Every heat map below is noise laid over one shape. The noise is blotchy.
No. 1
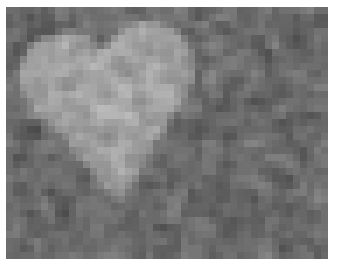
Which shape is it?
heart
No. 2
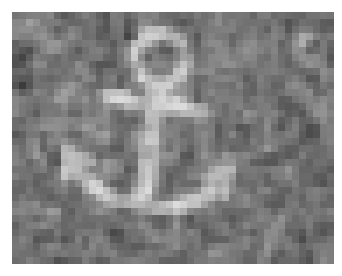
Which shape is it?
anchor
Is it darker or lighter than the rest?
lighter
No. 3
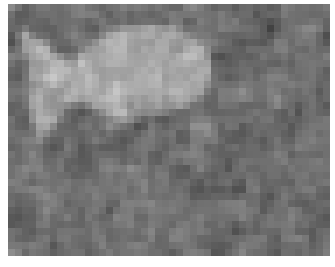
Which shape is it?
fish
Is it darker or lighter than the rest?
lighter
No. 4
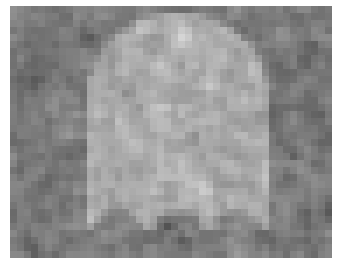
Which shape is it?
ghost
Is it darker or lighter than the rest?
lighter
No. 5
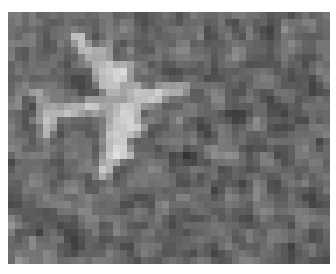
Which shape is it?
airplane
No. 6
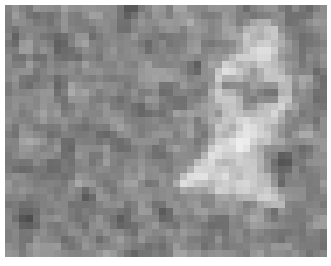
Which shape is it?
chess bishop
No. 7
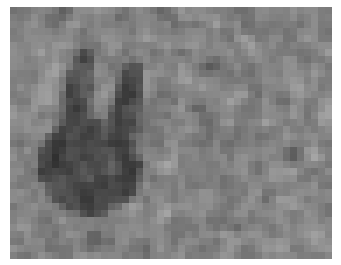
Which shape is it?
rabbit's head
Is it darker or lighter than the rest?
darker
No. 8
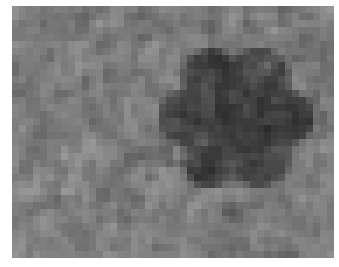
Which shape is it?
flower
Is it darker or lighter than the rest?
darker
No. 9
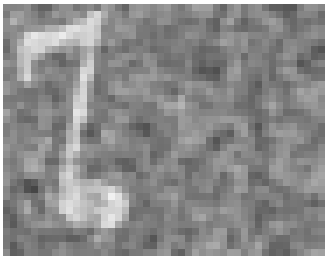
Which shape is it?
musical note
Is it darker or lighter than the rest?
lighter
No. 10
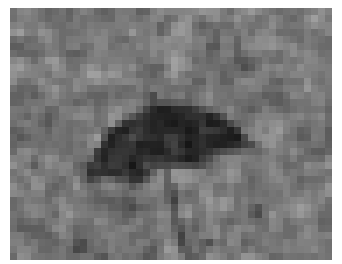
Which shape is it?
umbrella
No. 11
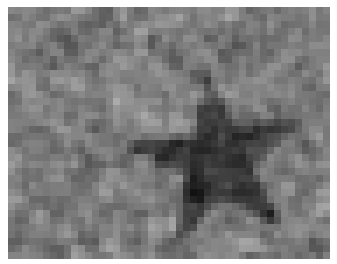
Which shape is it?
star
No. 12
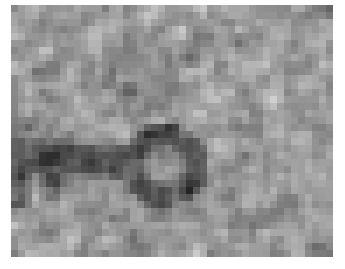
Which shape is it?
key
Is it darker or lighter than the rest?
darker
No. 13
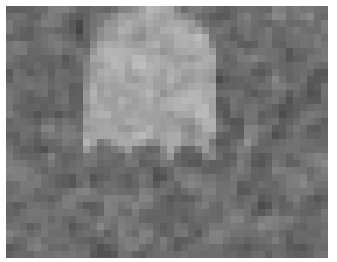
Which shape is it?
ghost
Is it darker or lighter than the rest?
lighter
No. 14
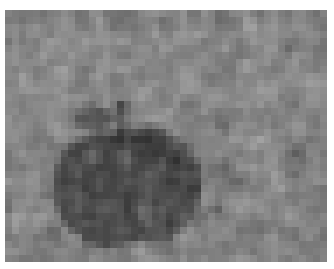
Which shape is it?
apple
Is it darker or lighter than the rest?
darker
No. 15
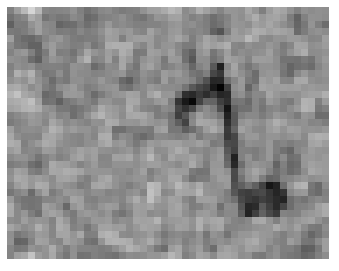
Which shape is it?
musical note
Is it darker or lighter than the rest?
darker
